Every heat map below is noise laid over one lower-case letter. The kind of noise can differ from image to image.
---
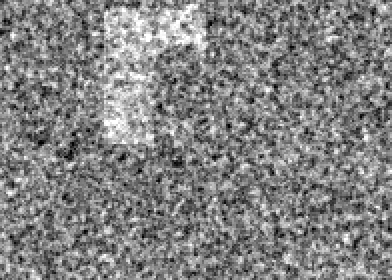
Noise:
blotchy
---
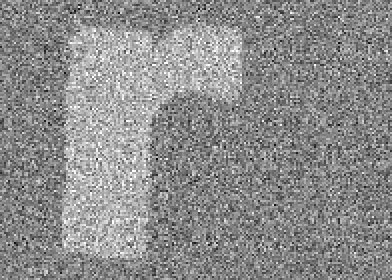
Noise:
low rank plus noise
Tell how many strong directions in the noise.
five to eight
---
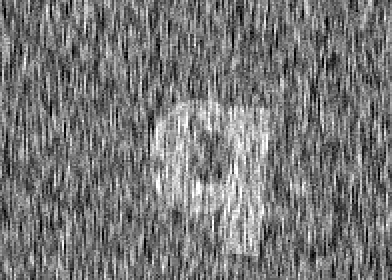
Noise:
streaked along the columns
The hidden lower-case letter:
q
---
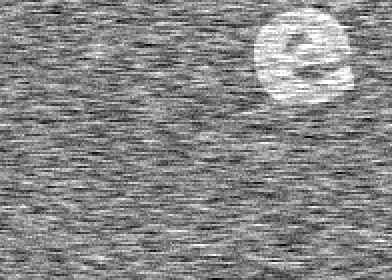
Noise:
streaked along the rows
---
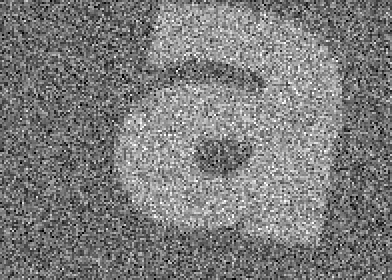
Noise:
independent entries
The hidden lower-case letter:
a
